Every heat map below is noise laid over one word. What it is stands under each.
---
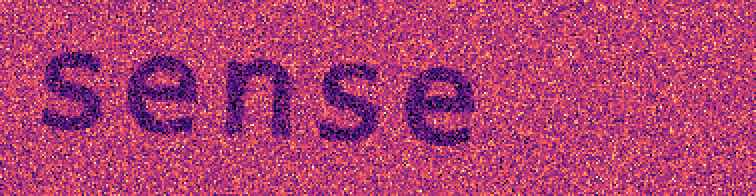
sense
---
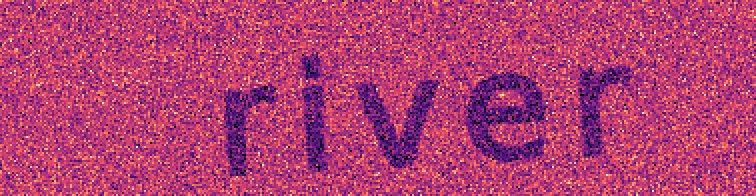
river
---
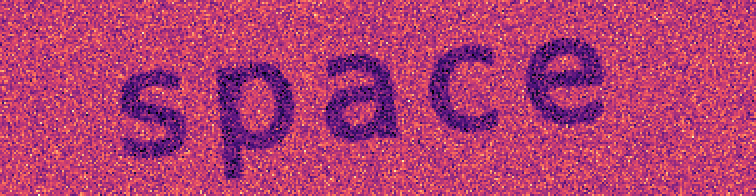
space
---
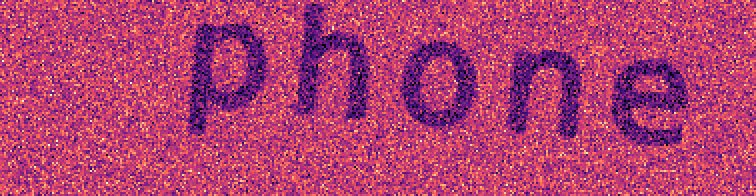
phone
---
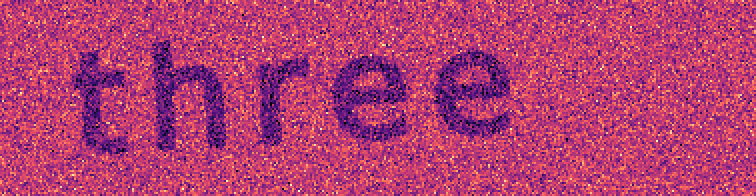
three
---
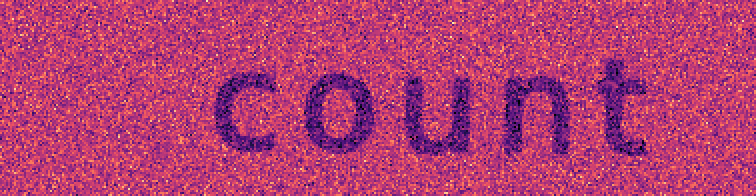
count
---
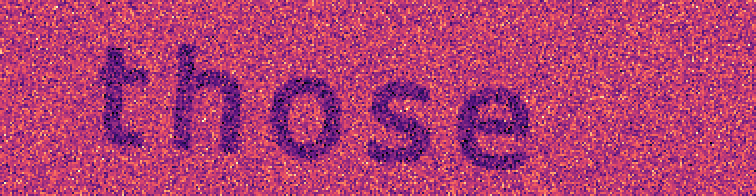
those
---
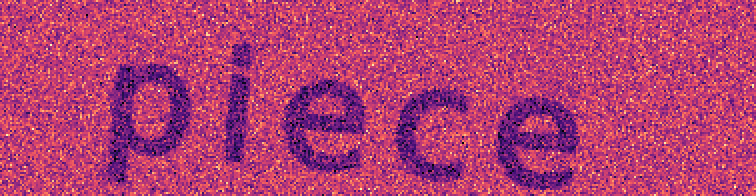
piece
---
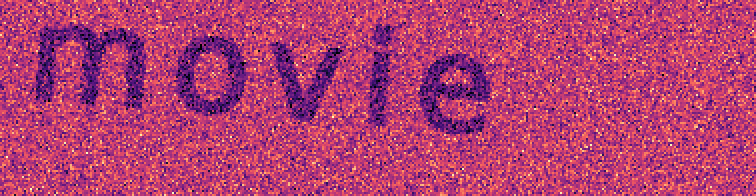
movie
